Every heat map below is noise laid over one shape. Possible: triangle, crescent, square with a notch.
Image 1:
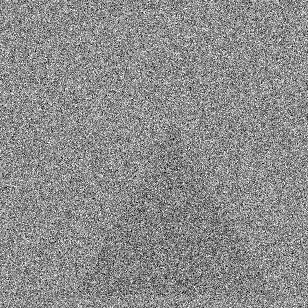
triangle
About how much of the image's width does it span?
two thirds
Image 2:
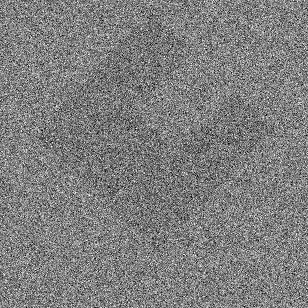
square with a notch
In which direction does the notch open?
up and right
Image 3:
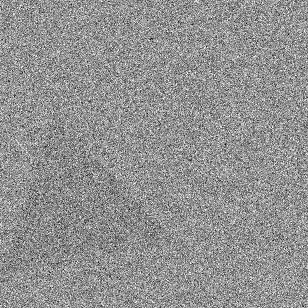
triangle
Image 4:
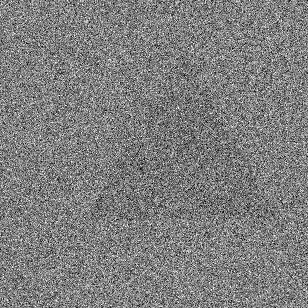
triangle
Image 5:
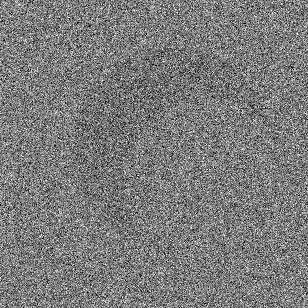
crescent
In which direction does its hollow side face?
down and right
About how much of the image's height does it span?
two thirds
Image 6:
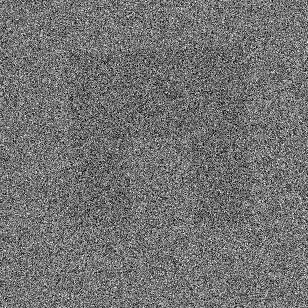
square with a notch
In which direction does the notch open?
down
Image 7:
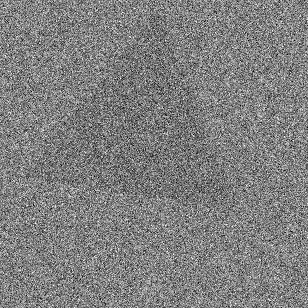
triangle
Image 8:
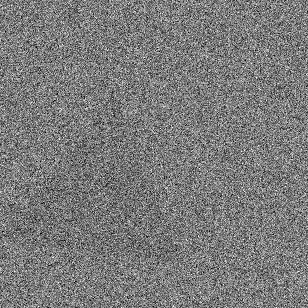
triangle
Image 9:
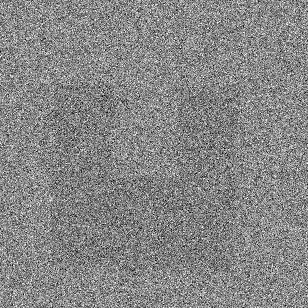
square with a notch
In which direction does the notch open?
up
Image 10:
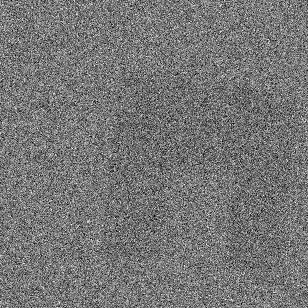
square with a notch
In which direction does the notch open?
down
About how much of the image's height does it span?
two thirds
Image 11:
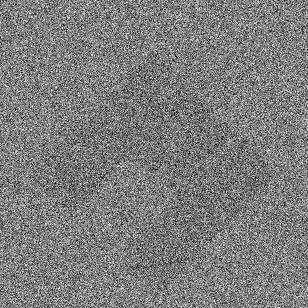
square with a notch
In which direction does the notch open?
down and left
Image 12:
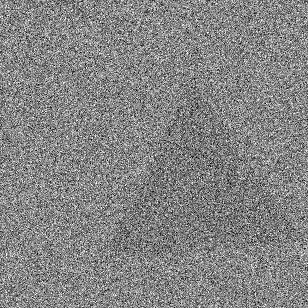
triangle
